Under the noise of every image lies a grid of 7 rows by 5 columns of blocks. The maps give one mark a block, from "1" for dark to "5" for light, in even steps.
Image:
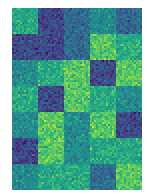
4 1 2 3 2
1 1 2 5 4
3 4 5 1 5
4 1 5 4 3
3 5 3 5 1
1 5 3 4 4
3 4 4 2 5
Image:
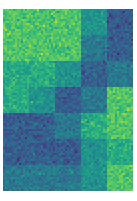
5 5 5 3 1
5 5 5 2 1
4 4 3 1 2
4 3 1 2 5
1 1 2 4 5
1 1 1 3 4
2 2 2 3 5
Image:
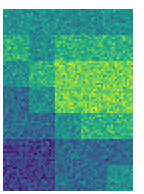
3 3 3 3 3
4 3 4 4 4
3 4 5 5 5
2 3 5 5 5
2 2 3 4 4
1 1 2 2 2
1 1 2 2 3
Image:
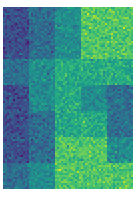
1 2 3 5 5
1 2 3 5 5
2 3 4 4 4
1 3 4 3 2
1 2 4 4 2
1 2 5 5 3
2 3 5 5 5
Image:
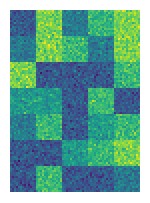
1 5 2 4 5
2 5 4 2 5
5 1 1 1 4
3 3 1 4 1
2 4 1 3 4
1 1 3 4 5
1 4 1 1 2
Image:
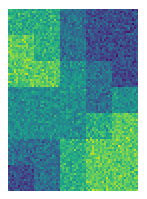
4 4 2 1 1
5 4 2 1 1
5 5 3 2 1
3 3 3 2 3
3 3 3 4 5
2 2 4 5 5
1 2 4 5 5
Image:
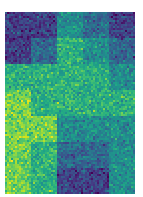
1 1 3 2 1
1 2 4 3 2
4 4 4 4 3
5 4 4 4 4
5 5 3 3 3
5 4 2 2 3
5 4 1 1 3
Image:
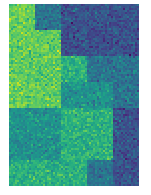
5 2 1 1 1
5 5 1 1 1
5 5 4 2 2
5 5 3 3 2
3 3 4 4 1
3 3 4 4 1
4 4 4 2 1
